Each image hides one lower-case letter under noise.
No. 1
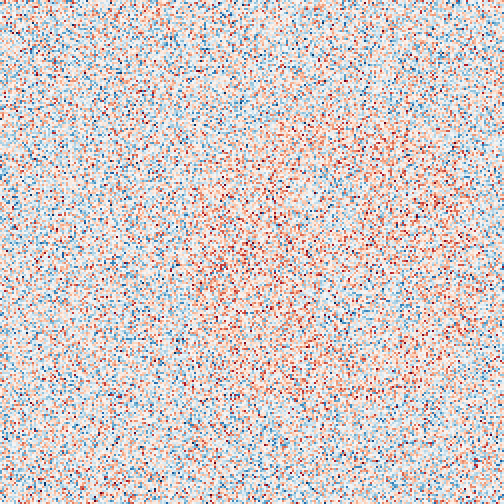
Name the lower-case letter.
e
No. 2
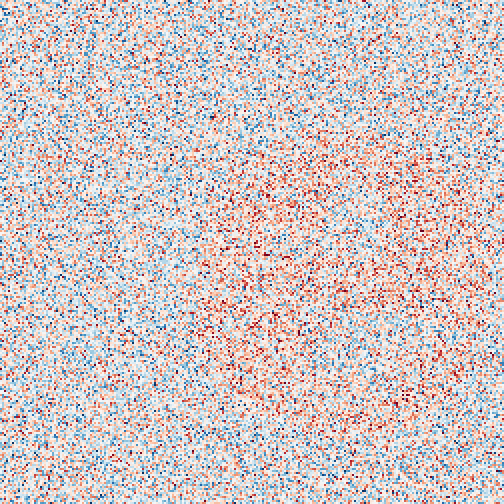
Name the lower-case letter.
e
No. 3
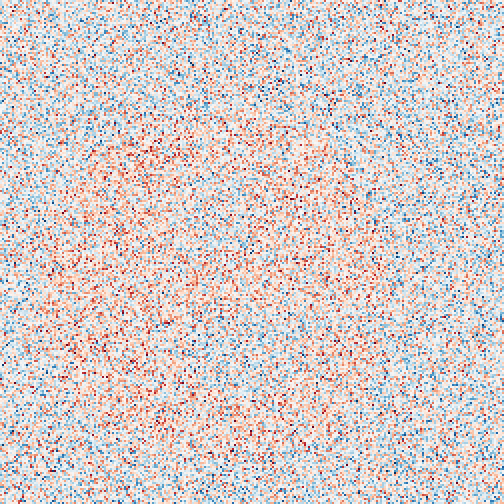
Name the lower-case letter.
e
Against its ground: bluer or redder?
redder
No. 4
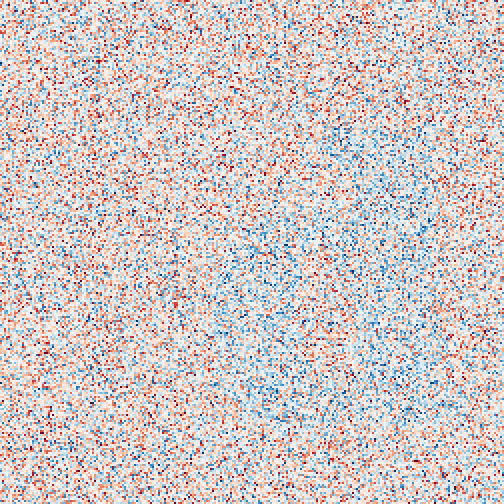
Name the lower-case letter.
d
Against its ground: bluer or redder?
bluer
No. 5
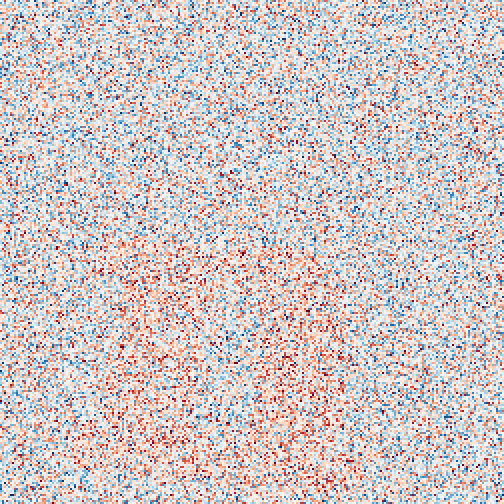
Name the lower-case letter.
n
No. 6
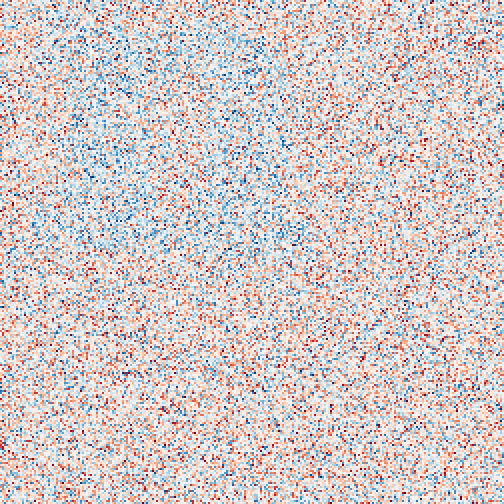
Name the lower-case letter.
n
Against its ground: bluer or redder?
bluer
